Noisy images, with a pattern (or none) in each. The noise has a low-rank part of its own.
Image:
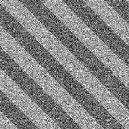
diagonal stripes
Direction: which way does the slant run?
top left to bottom right
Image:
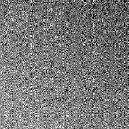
a smooth slope
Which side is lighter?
bottom left
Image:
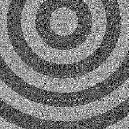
rings round one point
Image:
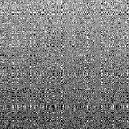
a smooth slope
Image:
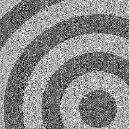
rings round one point
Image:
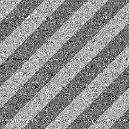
diagonal stripes
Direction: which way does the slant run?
bottom left to top right
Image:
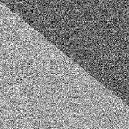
a sharp edge
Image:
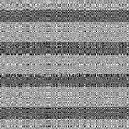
horizontal stripes
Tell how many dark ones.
4
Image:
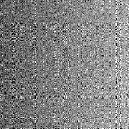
a smooth slope
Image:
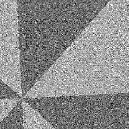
spokes from one point
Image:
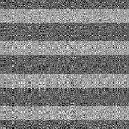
horizontal stripes
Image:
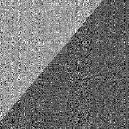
a sharp edge
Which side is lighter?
top left
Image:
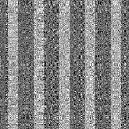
vertical stripes
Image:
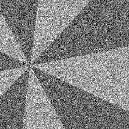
spokes from one point
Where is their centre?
middle left
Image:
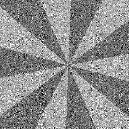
spokes from one point
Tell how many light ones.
7
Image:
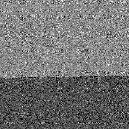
a sharp edge
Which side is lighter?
top
